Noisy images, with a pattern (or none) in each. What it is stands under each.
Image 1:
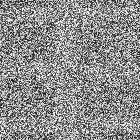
bands of rows crossing bands of columns
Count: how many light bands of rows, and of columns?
3 and 1
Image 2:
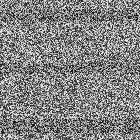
bands of rows
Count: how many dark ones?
3
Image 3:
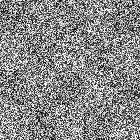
a checkerboard
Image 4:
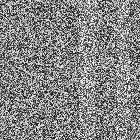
bands of columns
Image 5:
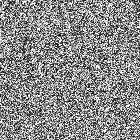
only noise
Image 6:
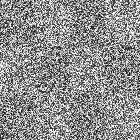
a checkerboard
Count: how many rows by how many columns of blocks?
3 by 4
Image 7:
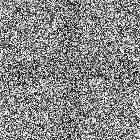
bands of rows crossing bands of columns
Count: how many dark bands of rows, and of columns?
1 and 1
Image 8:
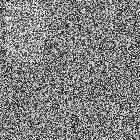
one block
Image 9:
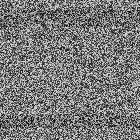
bands of rows
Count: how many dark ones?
2
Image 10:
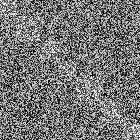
blocks along the diagonal
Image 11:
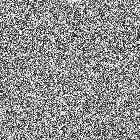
only noise
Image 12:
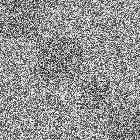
blocks along the diagonal
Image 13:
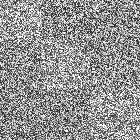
blocks along the diagonal
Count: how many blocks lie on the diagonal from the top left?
3
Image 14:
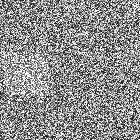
one block
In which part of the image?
middle left
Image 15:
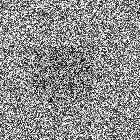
one block
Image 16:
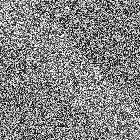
a diagonal band
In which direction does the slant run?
top left to bottom right
